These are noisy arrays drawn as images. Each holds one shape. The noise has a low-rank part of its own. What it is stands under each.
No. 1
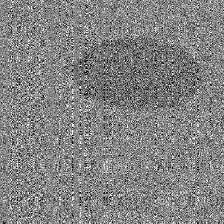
ellipse
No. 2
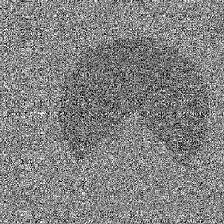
disc with a wedge cut out
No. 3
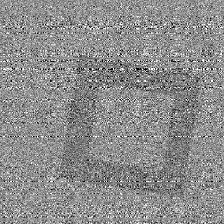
square frame
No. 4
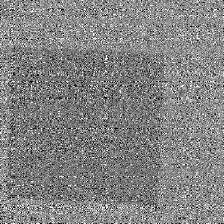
square
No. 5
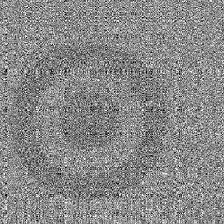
bullseye
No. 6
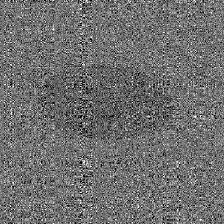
ellipse
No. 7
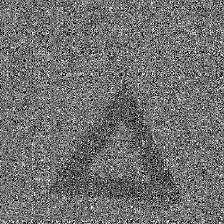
triangle frame
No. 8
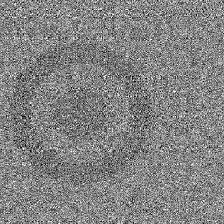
bullseye
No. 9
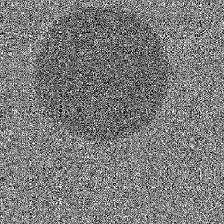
disc
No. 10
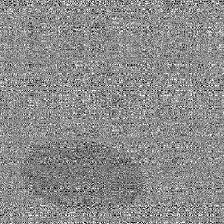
ellipse
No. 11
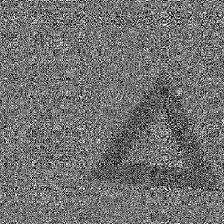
triangle frame
